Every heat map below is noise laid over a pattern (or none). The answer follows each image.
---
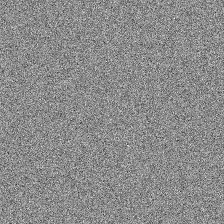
only noise
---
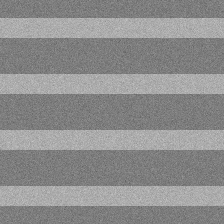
horizontal stripes
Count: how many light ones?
4
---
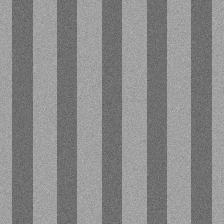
vertical stripes
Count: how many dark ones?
5
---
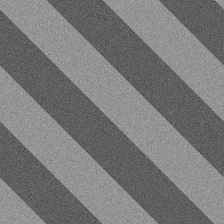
diagonal stripes
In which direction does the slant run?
top left to bottom right
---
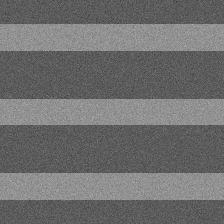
horizontal stripes
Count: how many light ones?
3
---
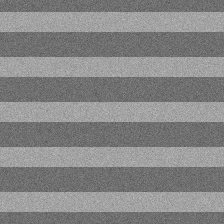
horizontal stripes
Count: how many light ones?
5
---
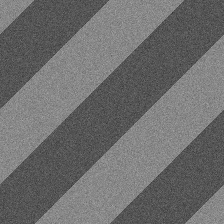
diagonal stripes
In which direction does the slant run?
bottom left to top right
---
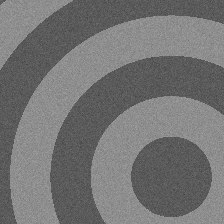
rings round one point
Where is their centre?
bottom right
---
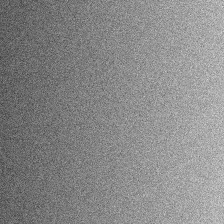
a smooth slope
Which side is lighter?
right
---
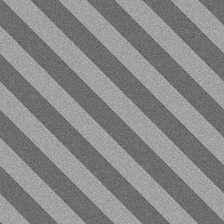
diagonal stripes
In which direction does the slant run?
top left to bottom right
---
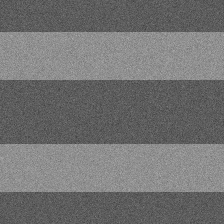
horizontal stripes
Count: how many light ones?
2
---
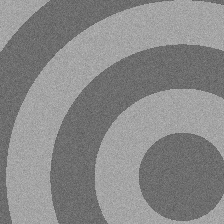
rings round one point
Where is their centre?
bottom right
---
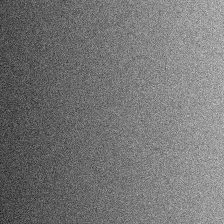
a smooth slope
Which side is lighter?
right
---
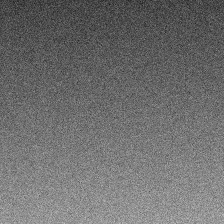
a smooth slope
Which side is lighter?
bottom
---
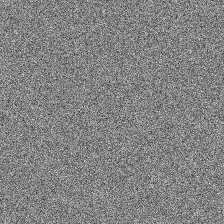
only noise
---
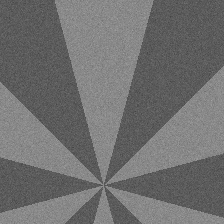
spokes from one point
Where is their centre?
bottom middle
